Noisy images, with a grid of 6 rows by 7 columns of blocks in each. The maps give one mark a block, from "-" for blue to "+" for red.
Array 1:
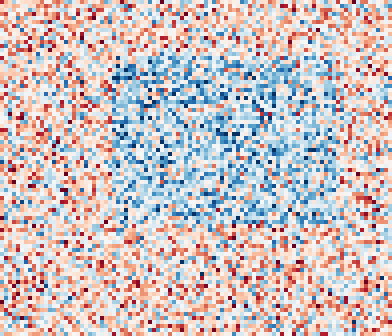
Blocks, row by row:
+ + + + + + +
+ + - - - - +
+ + - - - - +
+ + - - - - +
+ + + + + + +
+ + + + + + +
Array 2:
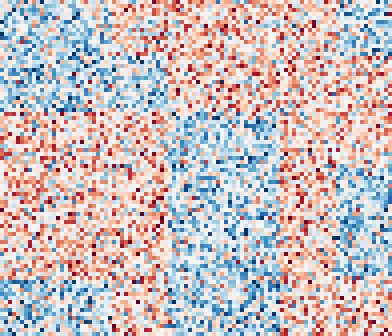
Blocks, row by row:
- - + + + + -
- - - + + + +
+ + + - - + +
+ + + - - + -
+ + + - - + -
- - + - - + +
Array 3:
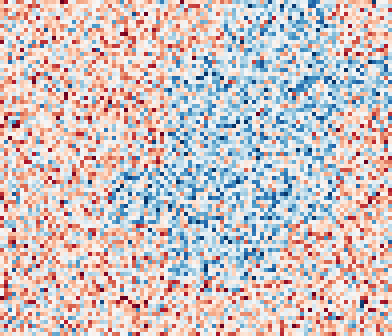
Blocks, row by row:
+ + + + - - +
+ + + - - - -
+ + + - - - +
+ + - - - - +
+ + + - - + +
+ + + + + + +
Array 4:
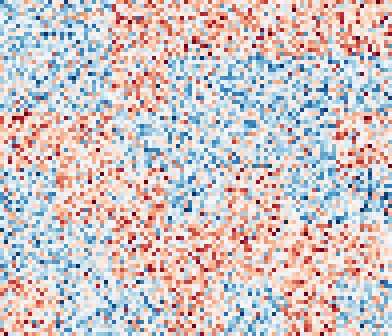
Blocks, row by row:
- - + + + + +
- - + - - - -
+ + - - - - +
- + + - + - -
- - + + + + +
+ - - + - + -
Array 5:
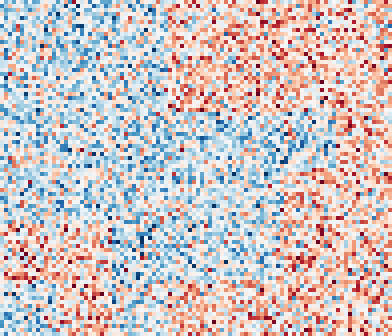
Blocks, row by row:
- - - + + + +
- - - + + + +
- - - - - - +
- - - - - + +
+ + - - - + +
- + - + + + +
